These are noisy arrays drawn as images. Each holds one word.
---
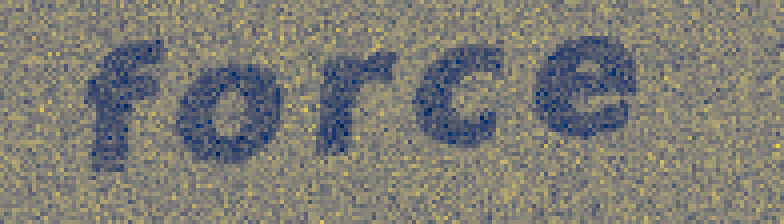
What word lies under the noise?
force
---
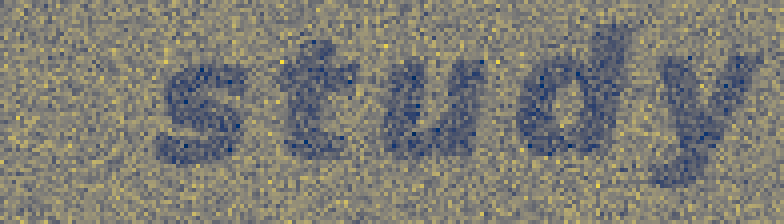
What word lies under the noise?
study
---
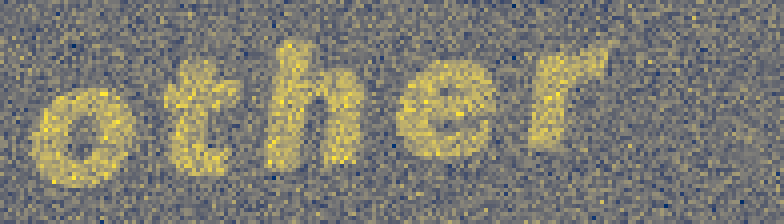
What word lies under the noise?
other
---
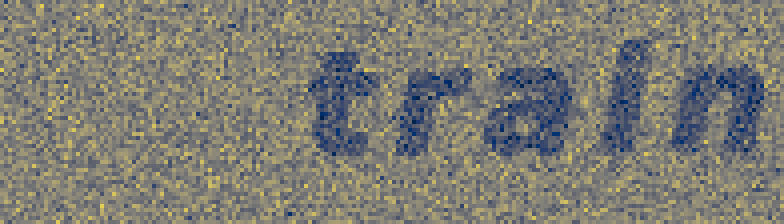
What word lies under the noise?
train
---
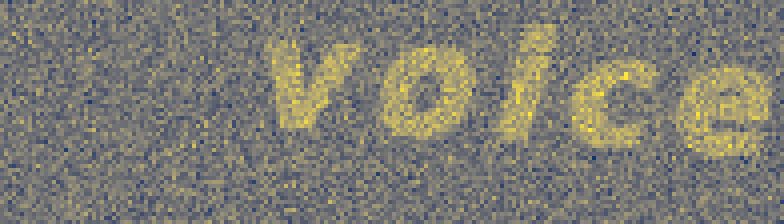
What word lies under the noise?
voice
